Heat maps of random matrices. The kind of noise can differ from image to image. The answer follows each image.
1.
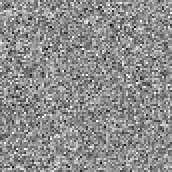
independent entries
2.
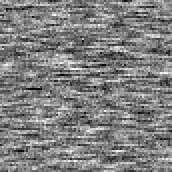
streaked along the rows
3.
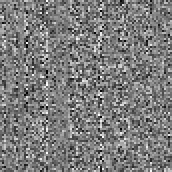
columns of uneven size
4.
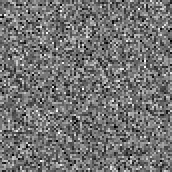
independent entries
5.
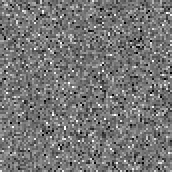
heavy tails
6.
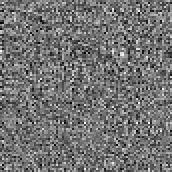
low rank plus noise
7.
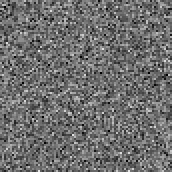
independent entries
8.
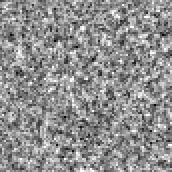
blotchy
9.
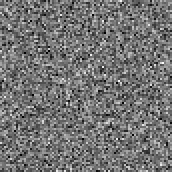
independent entries
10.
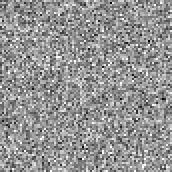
independent entries
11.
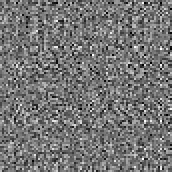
low rank plus noise
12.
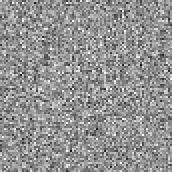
low rank plus noise
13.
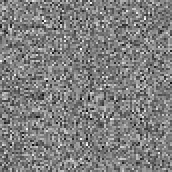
low rank plus noise
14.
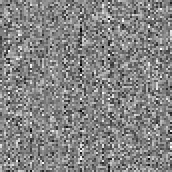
columns of uneven size
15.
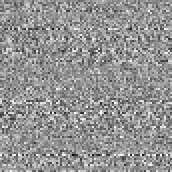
rows of uneven size
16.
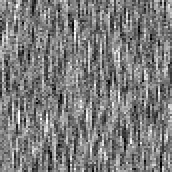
streaked along the columns
